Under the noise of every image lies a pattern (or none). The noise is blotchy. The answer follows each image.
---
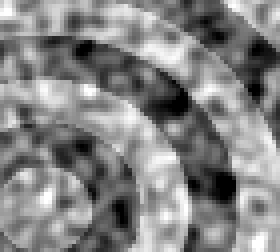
rings round one point
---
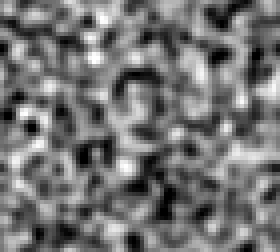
only noise
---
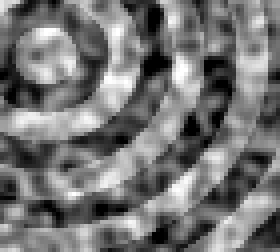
rings round one point
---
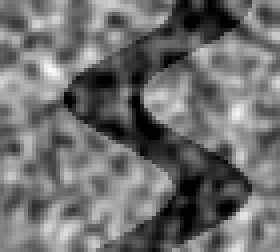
a wavy band
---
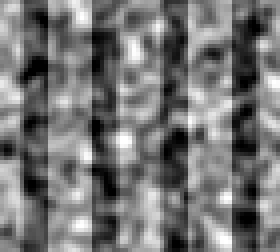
vertical stripes
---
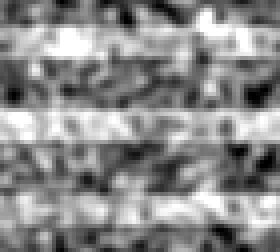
horizontal stripes
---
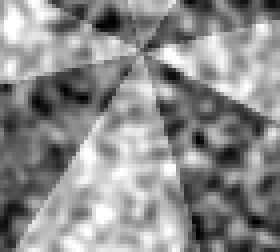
spokes from one point
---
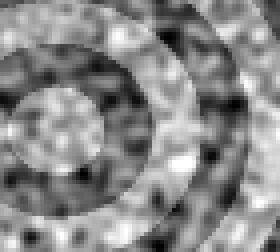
rings round one point
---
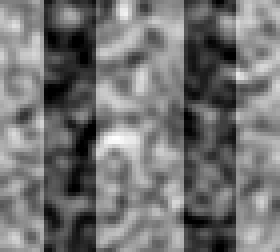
vertical stripes
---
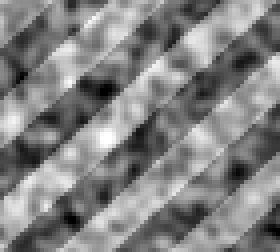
diagonal stripes
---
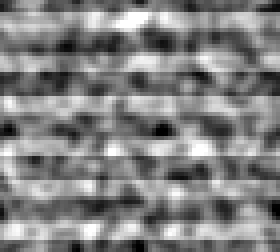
horizontal stripes
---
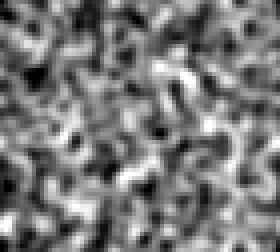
only noise
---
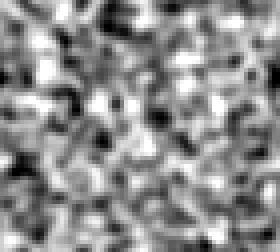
only noise
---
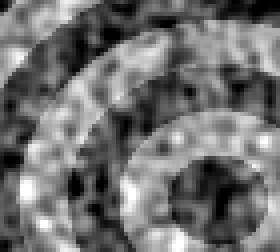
rings round one point
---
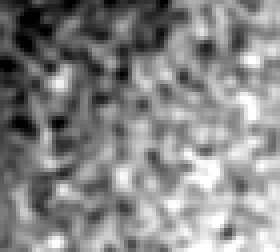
a smooth slope
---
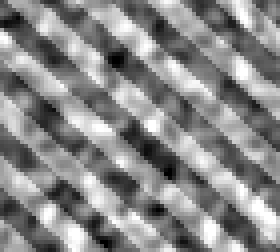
diagonal stripes
